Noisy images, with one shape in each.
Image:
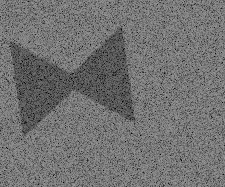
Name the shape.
bow tie
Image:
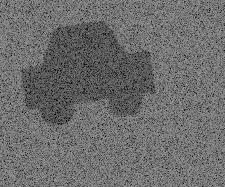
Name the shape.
car
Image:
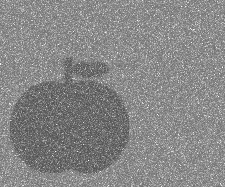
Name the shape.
apple
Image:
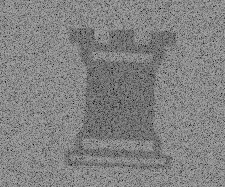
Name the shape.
chess rook
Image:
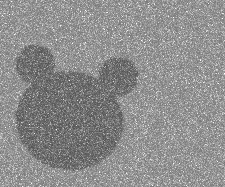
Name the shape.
bear's head
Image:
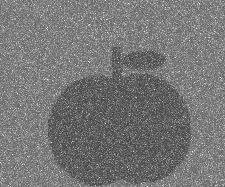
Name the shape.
apple
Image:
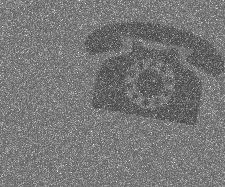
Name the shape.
telephone
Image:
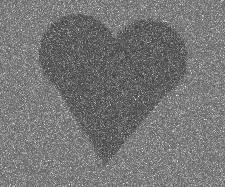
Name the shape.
heart
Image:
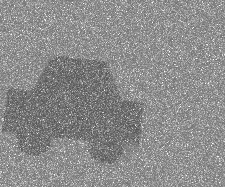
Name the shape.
car
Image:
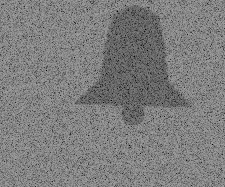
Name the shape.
bell
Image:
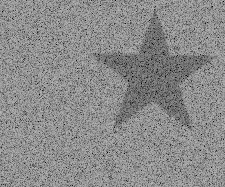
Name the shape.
star
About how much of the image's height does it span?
two thirds
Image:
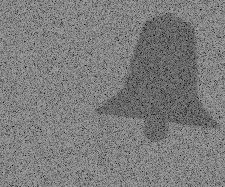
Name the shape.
bell
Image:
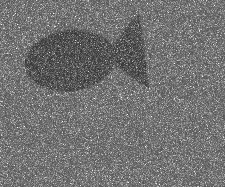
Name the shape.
fish
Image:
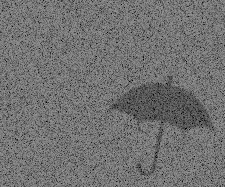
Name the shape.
umbrella
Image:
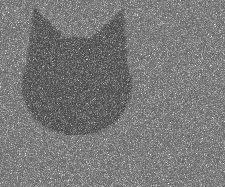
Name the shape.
cat's head
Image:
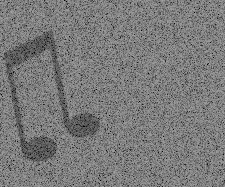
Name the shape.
pair of musical notes
